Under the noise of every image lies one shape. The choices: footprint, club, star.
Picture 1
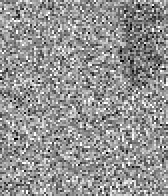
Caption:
dark footprint, top right
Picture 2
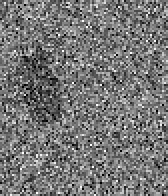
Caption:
dark footprint, middle left
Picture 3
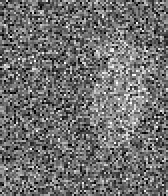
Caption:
light footprint
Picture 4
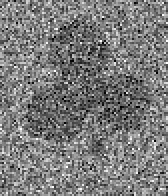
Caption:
dark club
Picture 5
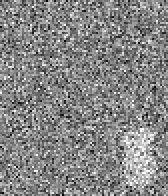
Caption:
light footprint, bottom right
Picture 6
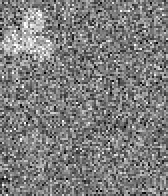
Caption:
light club, top left
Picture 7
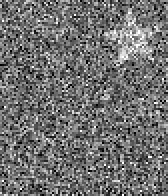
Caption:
light star, top right
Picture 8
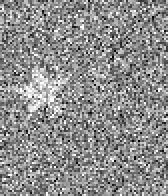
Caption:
light star, middle left
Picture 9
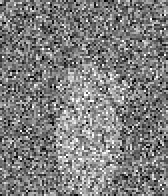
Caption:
light footprint
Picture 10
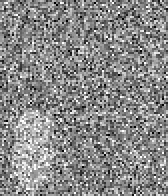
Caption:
light footprint, bottom left
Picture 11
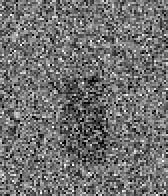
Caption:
dark footprint
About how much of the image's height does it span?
half
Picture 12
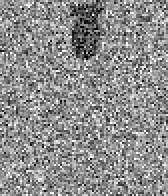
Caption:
dark footprint, top middle
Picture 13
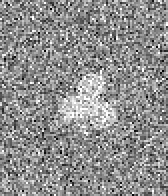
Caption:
light club, centre
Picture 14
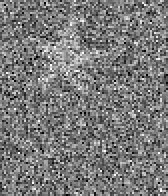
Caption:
light star
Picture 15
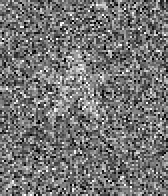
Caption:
light star
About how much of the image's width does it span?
half
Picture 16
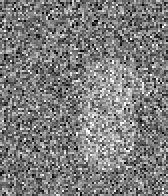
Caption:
light footprint
